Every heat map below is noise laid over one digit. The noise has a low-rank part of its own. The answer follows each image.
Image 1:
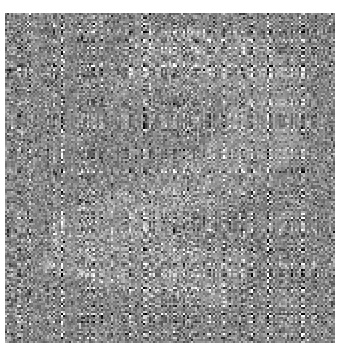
2
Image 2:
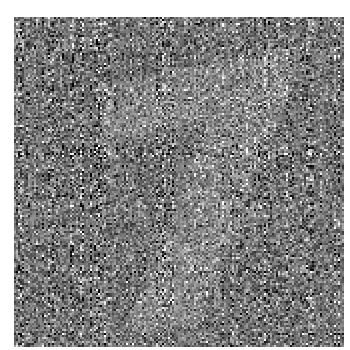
7
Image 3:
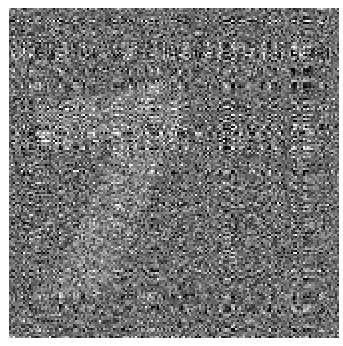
7
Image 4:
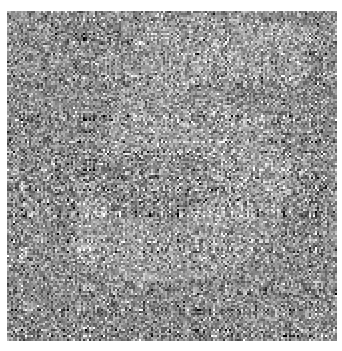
5
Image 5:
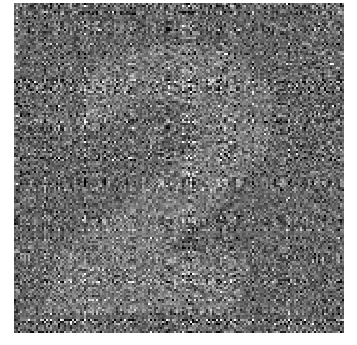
2
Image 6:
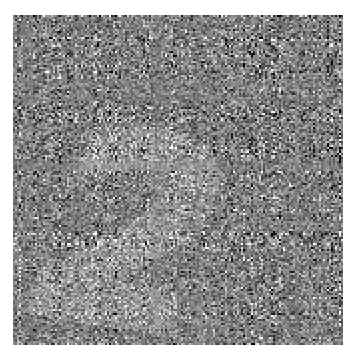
2
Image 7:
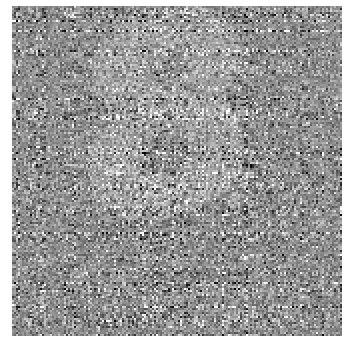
8
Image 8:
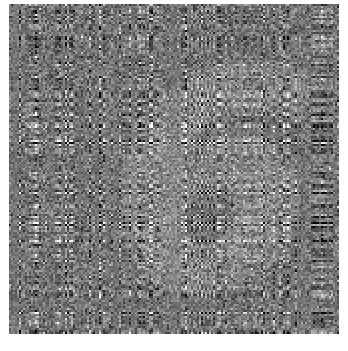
6
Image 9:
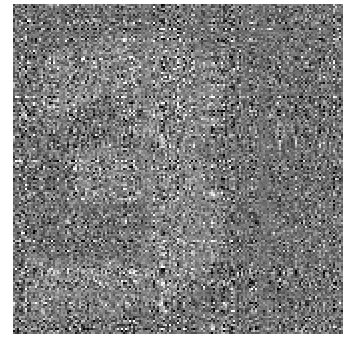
3
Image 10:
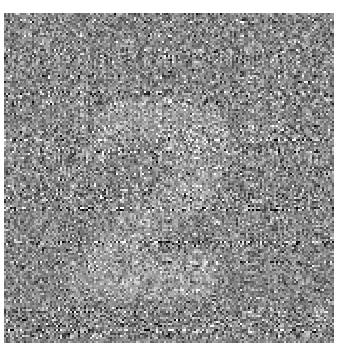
2
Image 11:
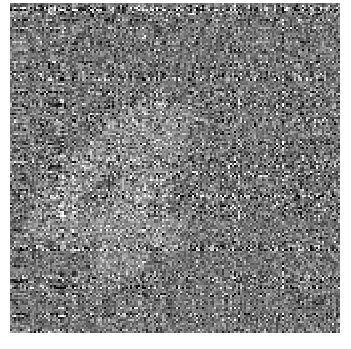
4
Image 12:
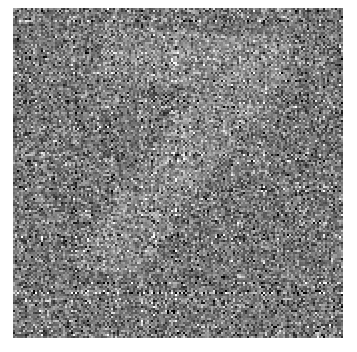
7
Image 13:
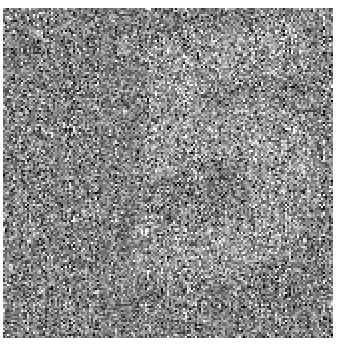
5
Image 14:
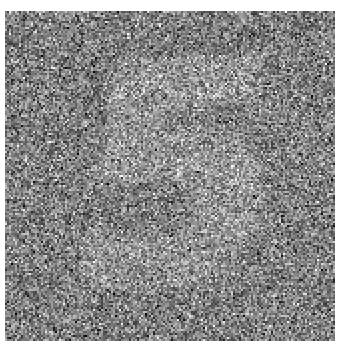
5
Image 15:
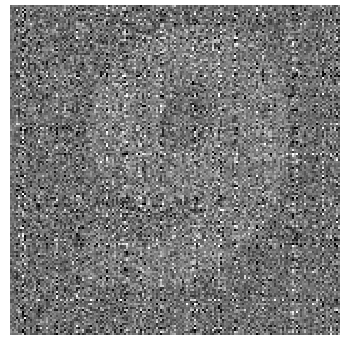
9
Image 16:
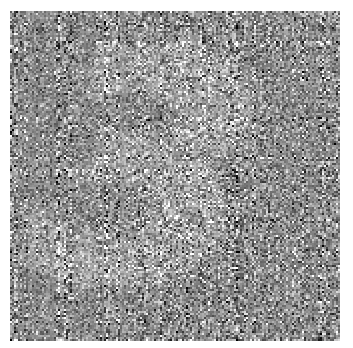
3
